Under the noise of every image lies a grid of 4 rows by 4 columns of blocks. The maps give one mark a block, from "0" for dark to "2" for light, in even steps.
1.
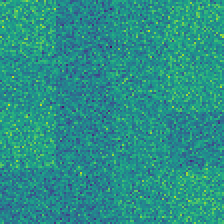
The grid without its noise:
2012
1012
2010
0012
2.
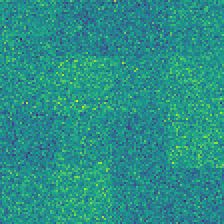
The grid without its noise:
1001
1212
0102
1200
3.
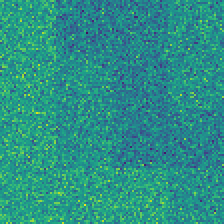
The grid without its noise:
2001
2101
2100
2221
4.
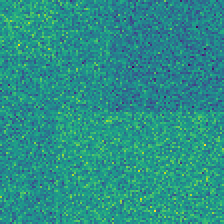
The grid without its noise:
2100
1100
1222
1222
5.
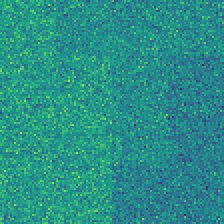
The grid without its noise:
2111
2210
2210
2200
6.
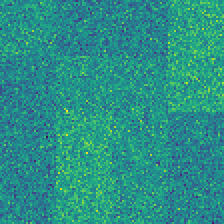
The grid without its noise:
1002
0112
0210
0210
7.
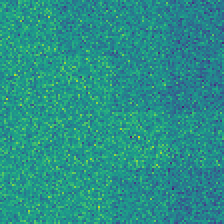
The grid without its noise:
2110
2210
2221
2210
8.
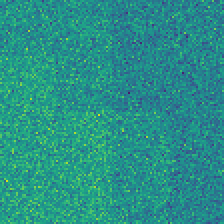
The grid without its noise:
1100
2100
2210
2210
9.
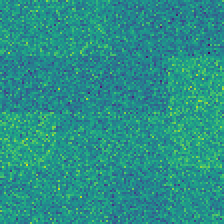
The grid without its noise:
1100
0002
2112
1101
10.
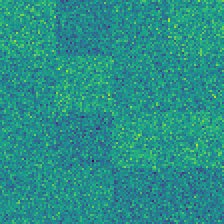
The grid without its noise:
2012
1211
1022
1100
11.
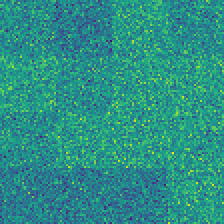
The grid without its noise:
1021
2122
1222
0002
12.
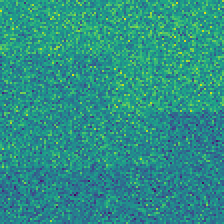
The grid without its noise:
2222
1122
1110
0000
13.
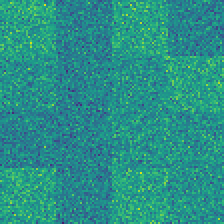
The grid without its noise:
2020
1012
0011
2021
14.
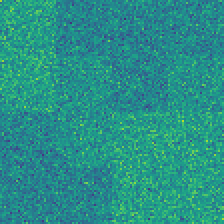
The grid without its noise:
2000
2101
0122
0022
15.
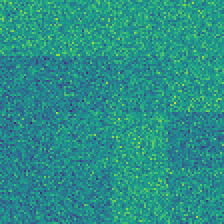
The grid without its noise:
2222
0012
0120
0021
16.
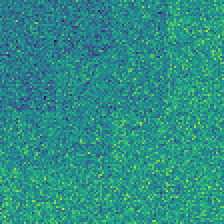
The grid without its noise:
0012
0112
1122
2222
